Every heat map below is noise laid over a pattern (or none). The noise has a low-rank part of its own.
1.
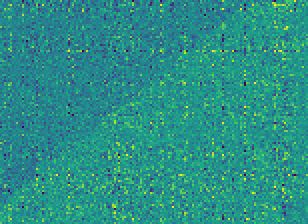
a sharp edge
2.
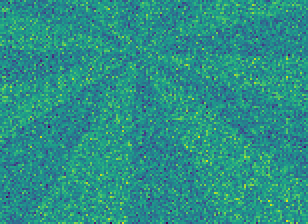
spokes from one point
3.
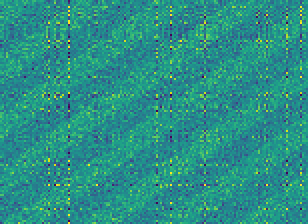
diagonal stripes
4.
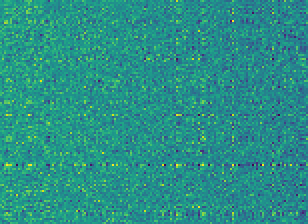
a smooth slope
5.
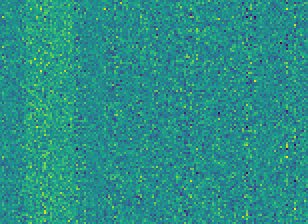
one vertical stripe
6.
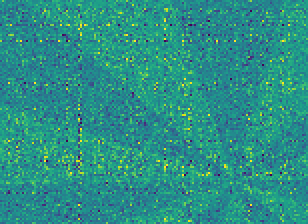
spokes from one point
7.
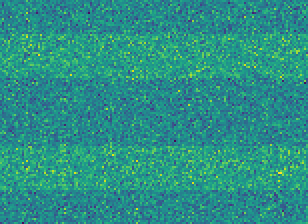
horizontal stripes
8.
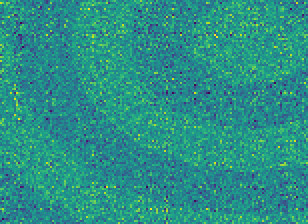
rings round one point
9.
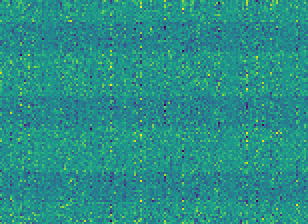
horizontal stripes
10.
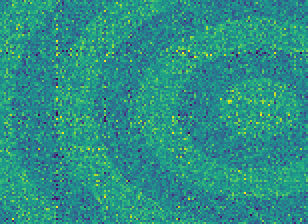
rings round one point
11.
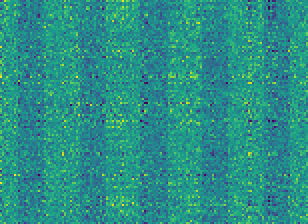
vertical stripes
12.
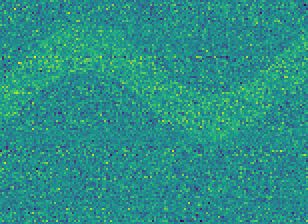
a wavy band
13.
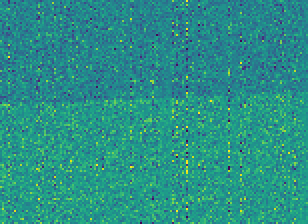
a sharp edge
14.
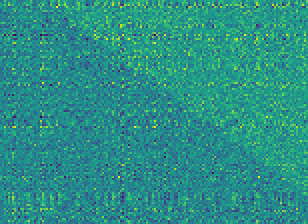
a sharp edge
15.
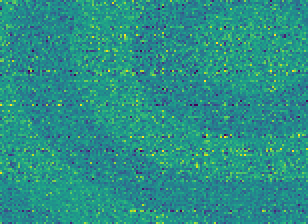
rings round one point
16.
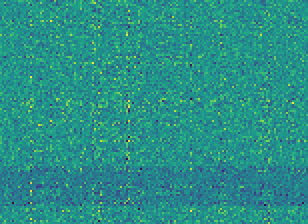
one horizontal stripe
